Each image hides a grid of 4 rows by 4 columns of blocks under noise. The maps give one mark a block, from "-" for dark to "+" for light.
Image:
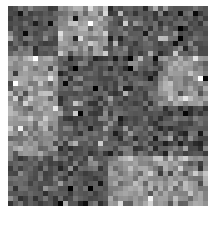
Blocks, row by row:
- + - -
+ - - +
+ - - -
- - + +
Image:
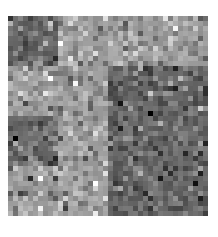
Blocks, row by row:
- + + +
+ + - -
- + - -
+ + - -
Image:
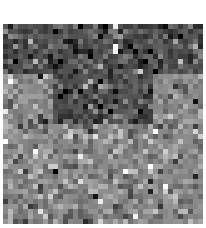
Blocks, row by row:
- - - -
+ - - +
+ + + +
+ + + +
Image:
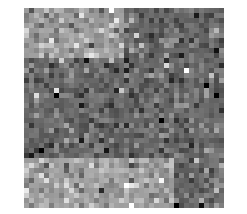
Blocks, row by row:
+ + - -
- - - -
- - - -
+ + + -
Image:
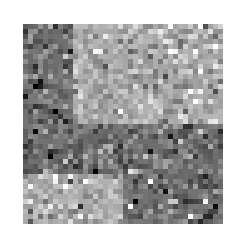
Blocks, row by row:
- + + +
- + + +
- - - -
+ + - -
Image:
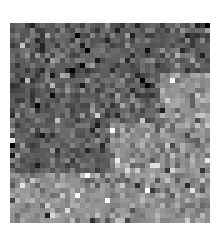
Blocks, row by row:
- - - -
- - - +
- - + +
+ + + +
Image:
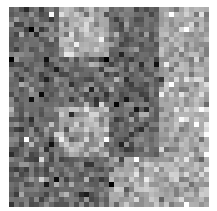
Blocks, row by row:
- + - +
- - - +
- + - +
- - + +
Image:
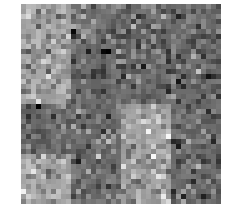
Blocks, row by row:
+ - - -
+ - - -
- - + -
+ - + -
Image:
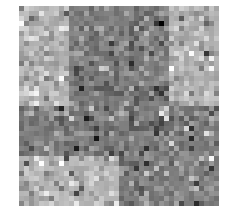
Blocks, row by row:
+ - - +
+ - - +
- - - -
+ + - -
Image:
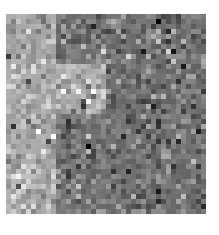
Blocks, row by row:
+ - - -
+ + - -
+ - - -
+ - - -
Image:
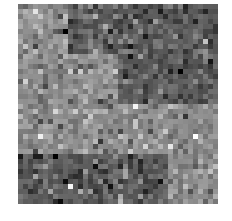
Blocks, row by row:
+ - - -
+ + - -
+ + + +
- - - +
